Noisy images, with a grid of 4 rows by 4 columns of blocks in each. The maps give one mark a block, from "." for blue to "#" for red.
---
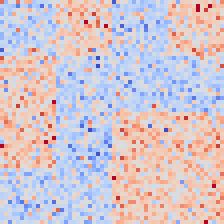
. # . #
# . . .
# . # #
. . # #
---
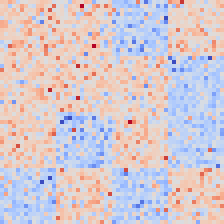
# # . #
# # # .
# . # .
. # . #
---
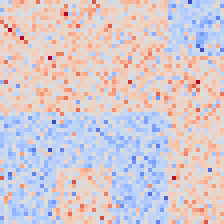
# # # .
# # # #
. . . #
. # . #
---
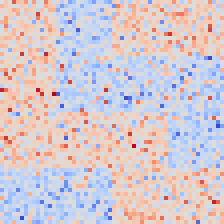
# . # #
# . . .
# # # .
. . # #
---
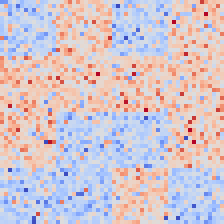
. # . #
# # # #
# . . #
. . # .
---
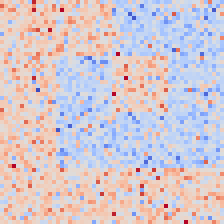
# # . .
# . # .
# . . .
# # # #
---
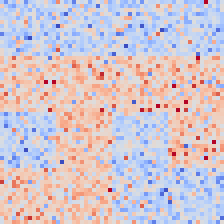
. . . .
# # # #
. # . #
# # . .
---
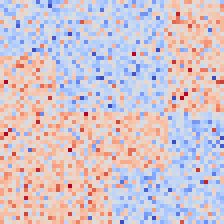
. . . #
# . . #
# # # .
# # . .
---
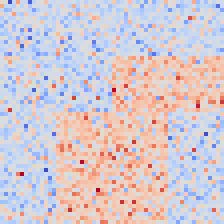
. . . .
. . # #
. # # .
. # # .
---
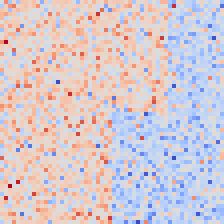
# # # .
# # # .
# # . .
# # . .
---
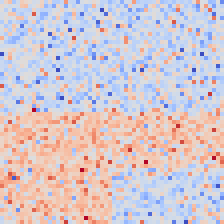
. . . .
. . . .
# # # #
# # . .
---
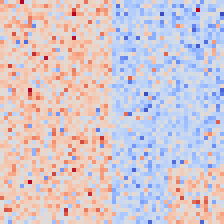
# # . .
# # . .
# # . .
# # . #
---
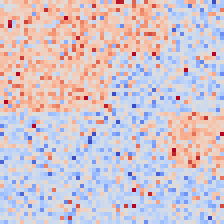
# # # .
# # . .
. . . #
. . . .
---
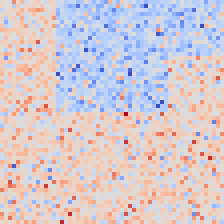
# . . .
# . . #
# # # #
# # # #
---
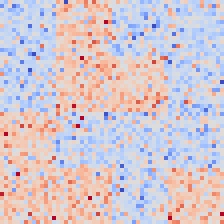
. # . .
. # # .
# . . .
# # . #
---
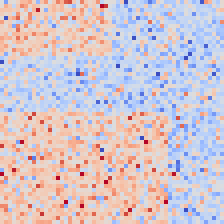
# # . .
. . . .
# # # .
# # # .
